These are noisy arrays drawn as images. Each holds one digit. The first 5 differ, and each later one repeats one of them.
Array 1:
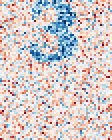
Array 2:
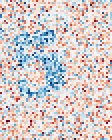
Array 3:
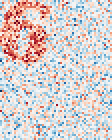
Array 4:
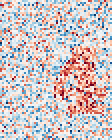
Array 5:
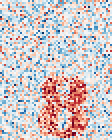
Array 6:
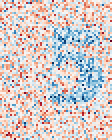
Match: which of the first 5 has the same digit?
2
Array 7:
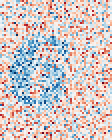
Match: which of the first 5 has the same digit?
3
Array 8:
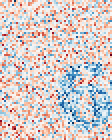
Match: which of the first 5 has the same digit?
3
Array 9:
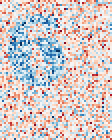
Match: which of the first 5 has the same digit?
3
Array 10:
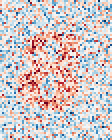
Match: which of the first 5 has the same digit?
5
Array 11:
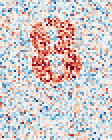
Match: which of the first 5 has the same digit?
5
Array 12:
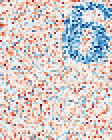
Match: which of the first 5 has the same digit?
3
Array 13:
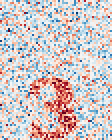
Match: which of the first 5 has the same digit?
1
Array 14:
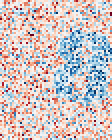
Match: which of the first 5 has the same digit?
5
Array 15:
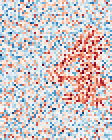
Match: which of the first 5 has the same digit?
4
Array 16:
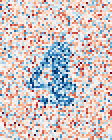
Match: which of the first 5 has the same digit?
4
